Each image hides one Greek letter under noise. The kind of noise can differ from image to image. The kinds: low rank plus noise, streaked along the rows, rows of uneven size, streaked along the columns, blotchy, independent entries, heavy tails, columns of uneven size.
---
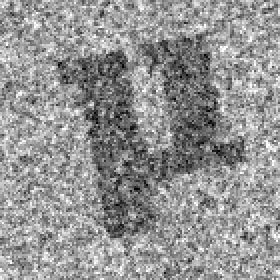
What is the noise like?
blotchy
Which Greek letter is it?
mu
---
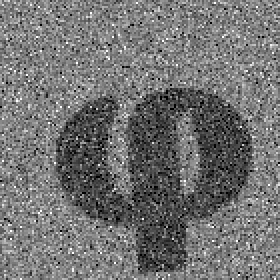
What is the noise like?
heavy tails
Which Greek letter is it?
phi
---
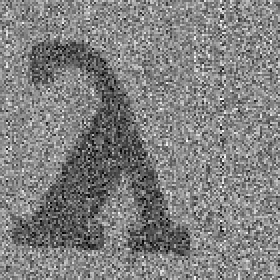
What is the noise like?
columns of uneven size
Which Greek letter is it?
lambda
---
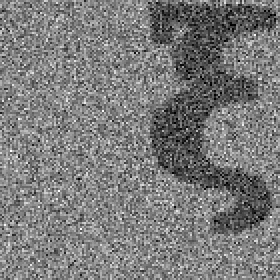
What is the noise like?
independent entries
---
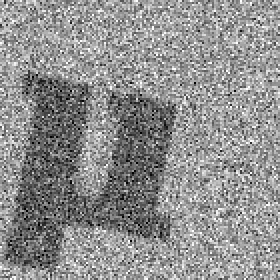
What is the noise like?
independent entries
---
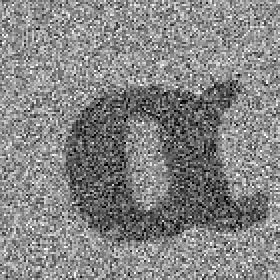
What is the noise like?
low rank plus noise
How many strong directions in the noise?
three or four
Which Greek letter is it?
alpha
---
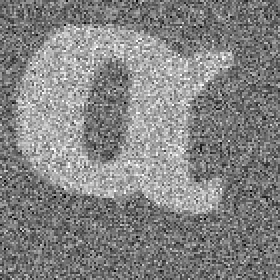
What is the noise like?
low rank plus noise
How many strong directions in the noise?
one
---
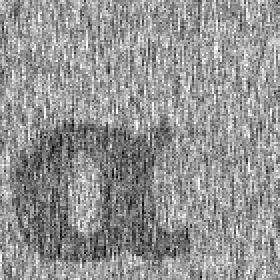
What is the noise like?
streaked along the columns
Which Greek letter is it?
alpha
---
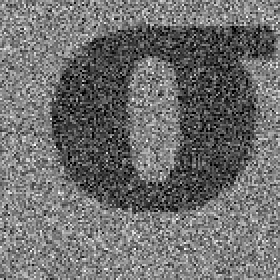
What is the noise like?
low rank plus noise
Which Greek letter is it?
sigma
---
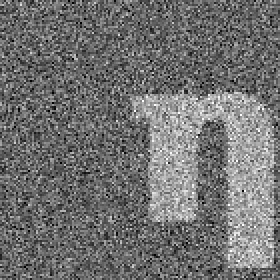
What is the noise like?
low rank plus noise
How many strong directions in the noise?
two
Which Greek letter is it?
eta
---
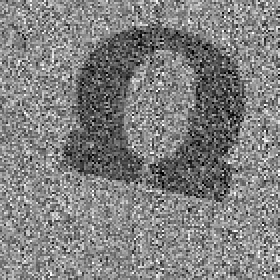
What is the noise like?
columns of uneven size
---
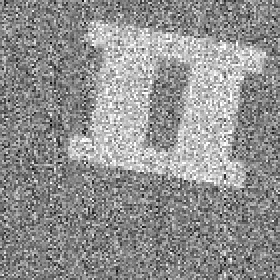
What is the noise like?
columns of uneven size
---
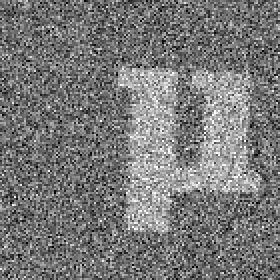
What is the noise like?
independent entries
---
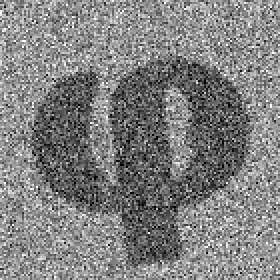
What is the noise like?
low rank plus noise
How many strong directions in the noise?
three or four
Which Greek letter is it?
phi
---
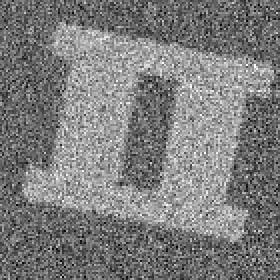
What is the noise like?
low rank plus noise
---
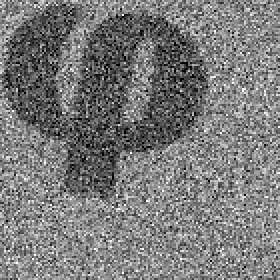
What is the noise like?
low rank plus noise
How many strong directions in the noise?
two
